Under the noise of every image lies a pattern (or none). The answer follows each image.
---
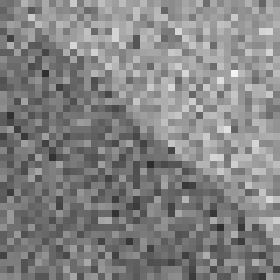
a sharp edge
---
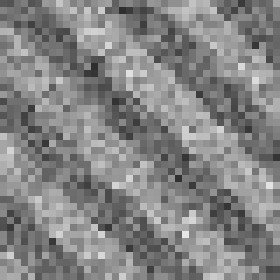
diagonal stripes
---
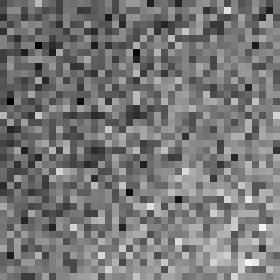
a smooth slope
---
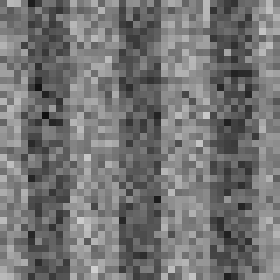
vertical stripes
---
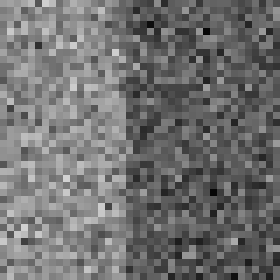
a sharp edge
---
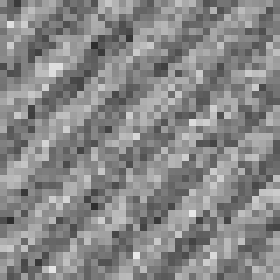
diagonal stripes
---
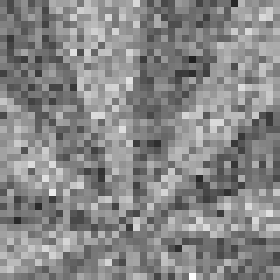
spokes from one point
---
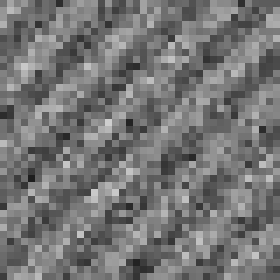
diagonal stripes
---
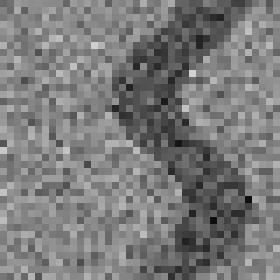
a wavy band
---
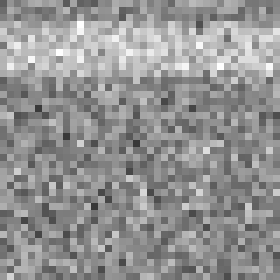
one horizontal stripe
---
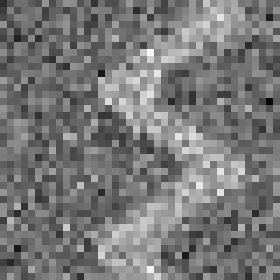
a wavy band
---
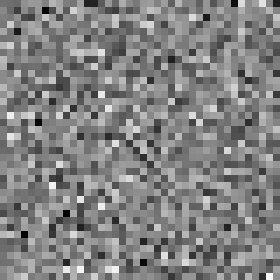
only noise
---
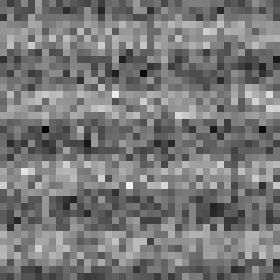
horizontal stripes
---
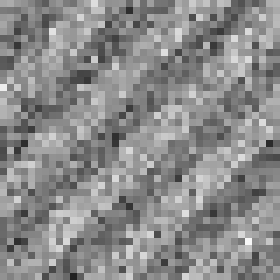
diagonal stripes
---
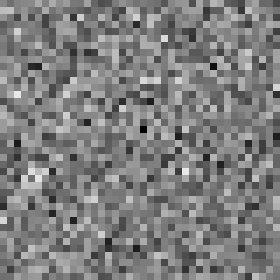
only noise
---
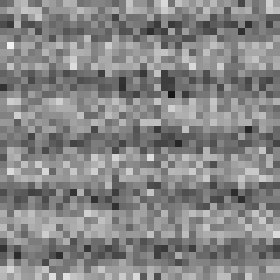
horizontal stripes
